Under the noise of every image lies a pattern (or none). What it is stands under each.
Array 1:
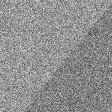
a sharp edge
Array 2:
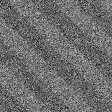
diagonal stripes
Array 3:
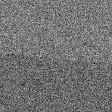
a sharp edge
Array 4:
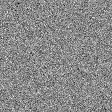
only noise
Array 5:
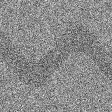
a wavy band
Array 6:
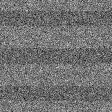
horizontal stripes
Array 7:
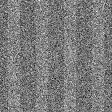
vertical stripes
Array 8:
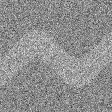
a wavy band
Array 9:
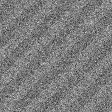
diagonal stripes
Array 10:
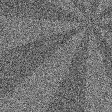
spokes from one point
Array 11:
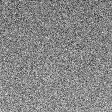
a smooth slope
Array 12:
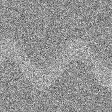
a wavy band
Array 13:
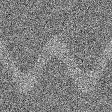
a wavy band
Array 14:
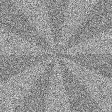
spokes from one point
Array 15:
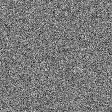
only noise
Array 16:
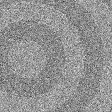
rings round one point
